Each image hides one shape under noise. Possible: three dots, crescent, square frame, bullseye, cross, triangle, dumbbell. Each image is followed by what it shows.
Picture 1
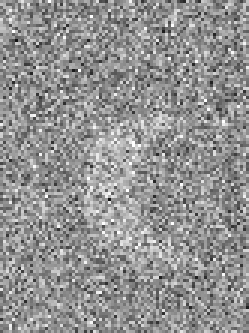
crescent
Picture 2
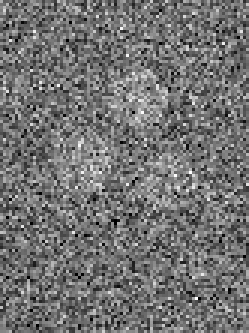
three dots
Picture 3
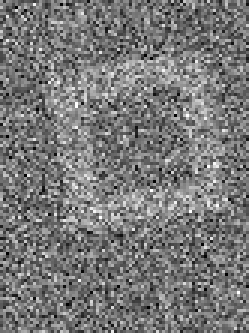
square frame
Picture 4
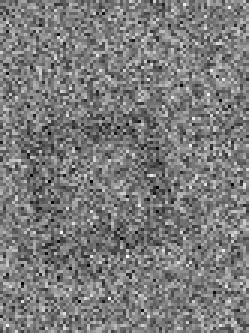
square frame
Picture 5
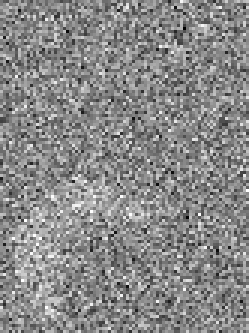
crescent
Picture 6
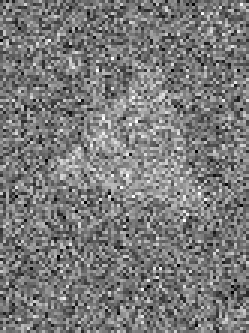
triangle
